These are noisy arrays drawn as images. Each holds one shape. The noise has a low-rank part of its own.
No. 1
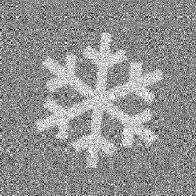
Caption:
light snowflake
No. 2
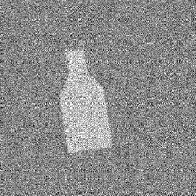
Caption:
light bottle
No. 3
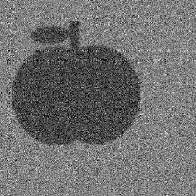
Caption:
dark apple
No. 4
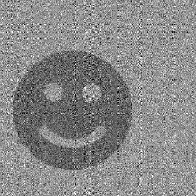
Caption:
dark smiling face
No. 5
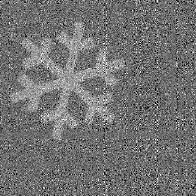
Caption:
light snowflake
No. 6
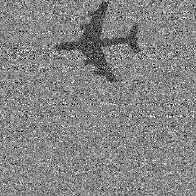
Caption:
dark airplane, top middle
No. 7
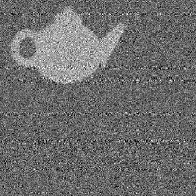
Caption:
light teapot
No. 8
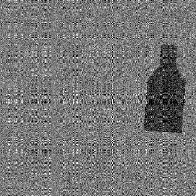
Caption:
dark bottle, middle right
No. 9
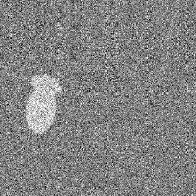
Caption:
light footprint, middle left
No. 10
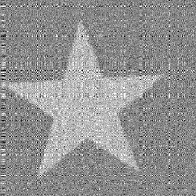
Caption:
light star
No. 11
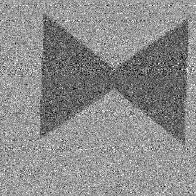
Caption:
dark bow tie
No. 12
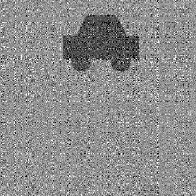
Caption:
dark car, top middle
